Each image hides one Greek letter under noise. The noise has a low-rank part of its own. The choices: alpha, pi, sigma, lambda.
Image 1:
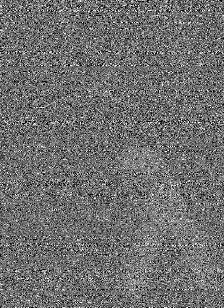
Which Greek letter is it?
lambda
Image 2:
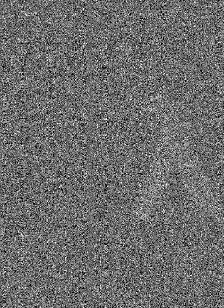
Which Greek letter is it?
lambda
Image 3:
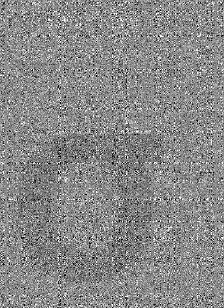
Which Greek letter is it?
sigma
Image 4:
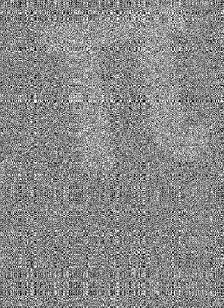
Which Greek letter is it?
pi
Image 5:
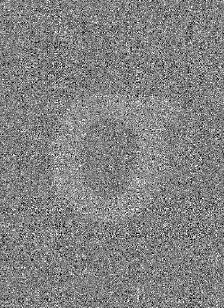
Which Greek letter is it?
sigma
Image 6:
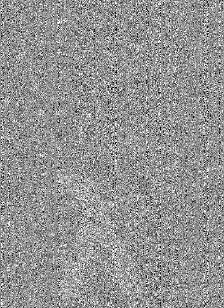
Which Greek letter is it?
lambda
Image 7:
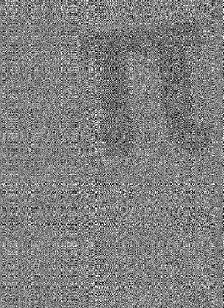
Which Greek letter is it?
pi
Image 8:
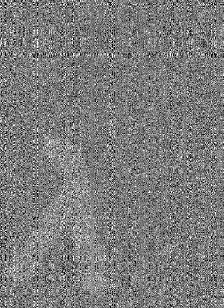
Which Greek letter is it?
lambda
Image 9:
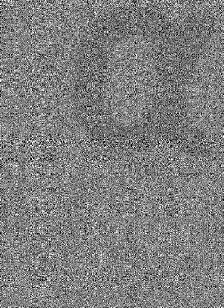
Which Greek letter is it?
alpha
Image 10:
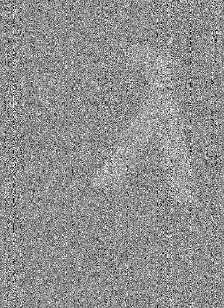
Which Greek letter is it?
lambda
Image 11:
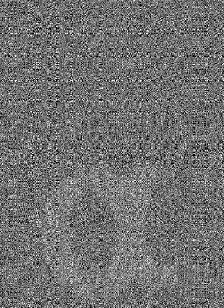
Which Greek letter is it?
alpha
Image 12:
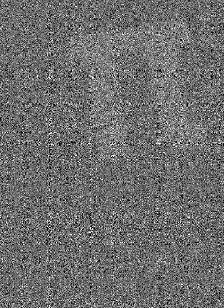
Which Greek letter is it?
pi
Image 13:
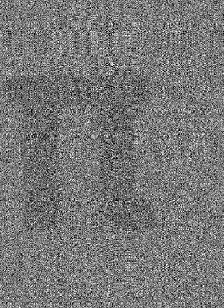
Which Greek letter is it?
pi
